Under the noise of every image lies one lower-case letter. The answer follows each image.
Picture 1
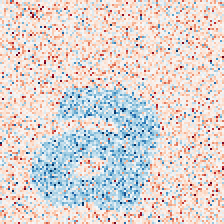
a
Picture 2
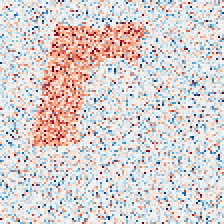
r
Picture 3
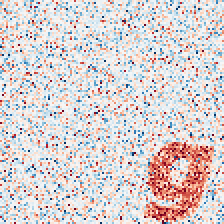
g
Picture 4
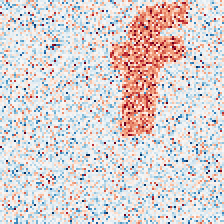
f
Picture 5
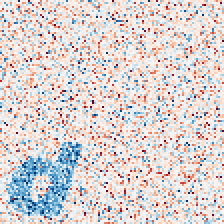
d
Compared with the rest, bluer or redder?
bluer
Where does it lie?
bottom left
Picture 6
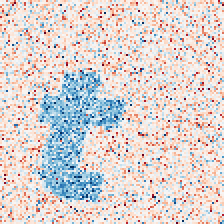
t
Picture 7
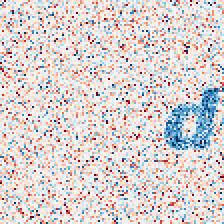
d
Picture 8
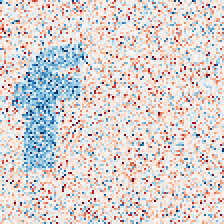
f
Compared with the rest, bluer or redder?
bluer
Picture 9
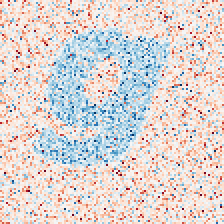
g
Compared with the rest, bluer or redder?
bluer
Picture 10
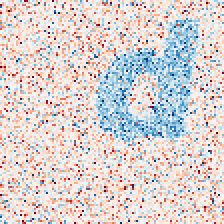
d
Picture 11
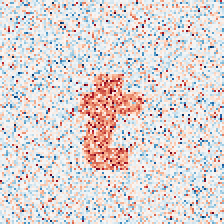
t
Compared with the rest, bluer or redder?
redder
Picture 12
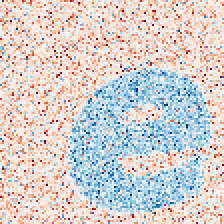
e
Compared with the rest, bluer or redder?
bluer
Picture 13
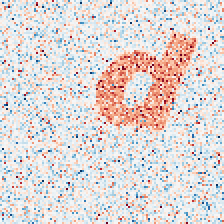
d
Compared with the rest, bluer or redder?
redder
